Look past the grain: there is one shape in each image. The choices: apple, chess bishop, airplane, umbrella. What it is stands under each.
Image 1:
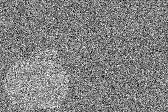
apple
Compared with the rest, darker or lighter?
lighter
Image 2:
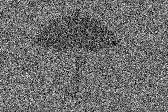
umbrella
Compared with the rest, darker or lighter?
darker
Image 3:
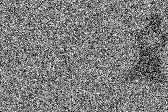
chess bishop
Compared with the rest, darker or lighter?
darker
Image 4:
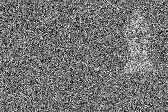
chess bishop
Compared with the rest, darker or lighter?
lighter
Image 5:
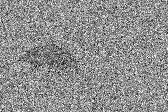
umbrella
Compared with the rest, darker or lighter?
darker
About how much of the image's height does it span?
half
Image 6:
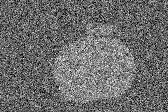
apple
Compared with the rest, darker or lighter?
lighter
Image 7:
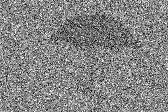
umbrella
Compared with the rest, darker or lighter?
darker
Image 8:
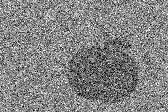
apple
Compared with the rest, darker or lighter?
darker
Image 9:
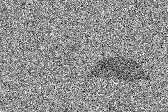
umbrella
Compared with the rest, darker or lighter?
darker
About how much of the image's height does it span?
half
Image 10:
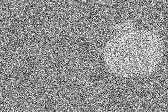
apple
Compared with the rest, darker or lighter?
lighter
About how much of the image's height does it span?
half
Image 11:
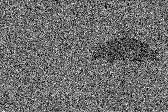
umbrella
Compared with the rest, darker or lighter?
darker
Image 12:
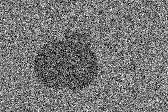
apple
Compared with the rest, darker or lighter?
darker
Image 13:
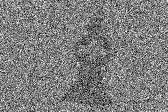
chess bishop
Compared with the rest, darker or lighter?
darker
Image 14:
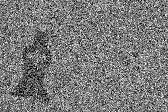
chess bishop
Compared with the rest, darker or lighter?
darker
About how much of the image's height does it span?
two thirds
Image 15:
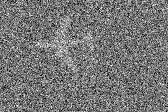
airplane
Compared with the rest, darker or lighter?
lighter
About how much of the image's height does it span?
half
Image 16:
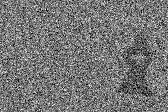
chess bishop
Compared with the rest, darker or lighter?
darker
